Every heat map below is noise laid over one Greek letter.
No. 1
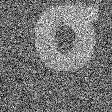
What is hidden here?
light sigma
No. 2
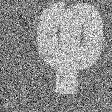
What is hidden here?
light phi
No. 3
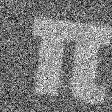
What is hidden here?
light pi
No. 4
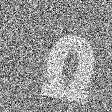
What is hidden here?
light omega
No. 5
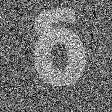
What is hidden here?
light delta
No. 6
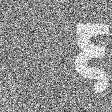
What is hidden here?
light xi
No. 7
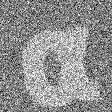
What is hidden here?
light alpha
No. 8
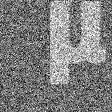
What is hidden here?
light mu
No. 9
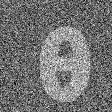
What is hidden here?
light theta
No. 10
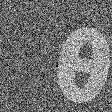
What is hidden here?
light theta
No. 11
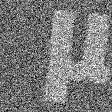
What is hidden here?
light mu
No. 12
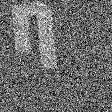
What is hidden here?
light eta
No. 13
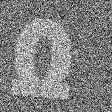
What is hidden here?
light omega
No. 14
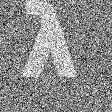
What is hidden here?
light lambda
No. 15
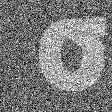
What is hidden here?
light sigma
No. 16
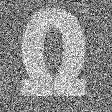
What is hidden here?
light omega
